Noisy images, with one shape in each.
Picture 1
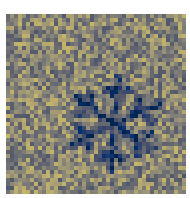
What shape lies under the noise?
snowflake
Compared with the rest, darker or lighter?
darker
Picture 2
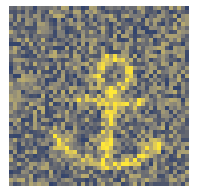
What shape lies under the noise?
anchor
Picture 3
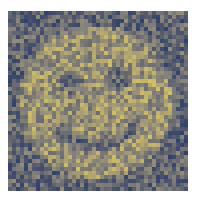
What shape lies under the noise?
smiling face
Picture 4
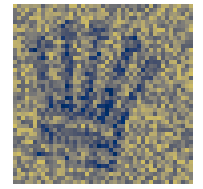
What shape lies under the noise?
chess queen
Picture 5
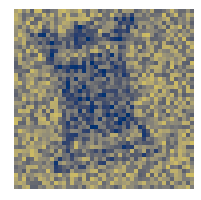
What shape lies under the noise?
chess rook
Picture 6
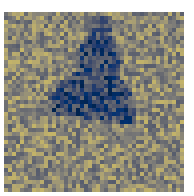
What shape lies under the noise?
chess pawn
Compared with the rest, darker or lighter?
darker
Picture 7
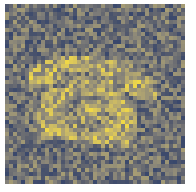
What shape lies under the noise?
telephone
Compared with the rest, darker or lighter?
lighter
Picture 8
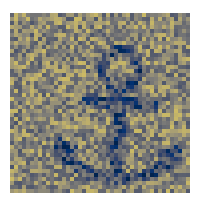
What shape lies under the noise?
anchor
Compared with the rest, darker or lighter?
darker
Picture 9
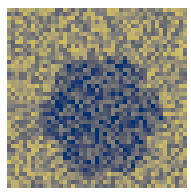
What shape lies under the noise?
flower
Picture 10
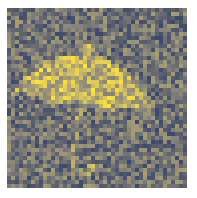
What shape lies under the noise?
umbrella
